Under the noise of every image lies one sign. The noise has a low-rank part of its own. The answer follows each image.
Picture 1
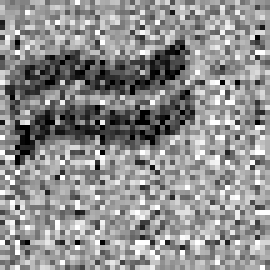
approximately sign
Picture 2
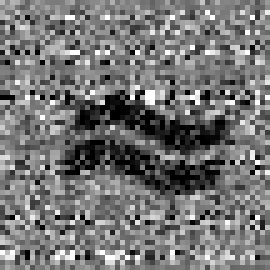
approximately sign
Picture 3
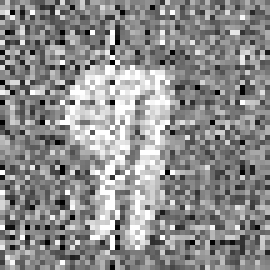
pilcrow
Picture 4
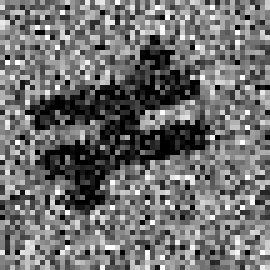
not-equal sign
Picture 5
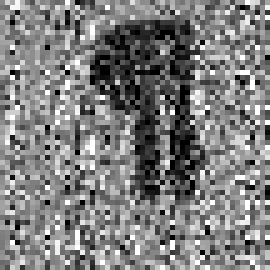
pilcrow
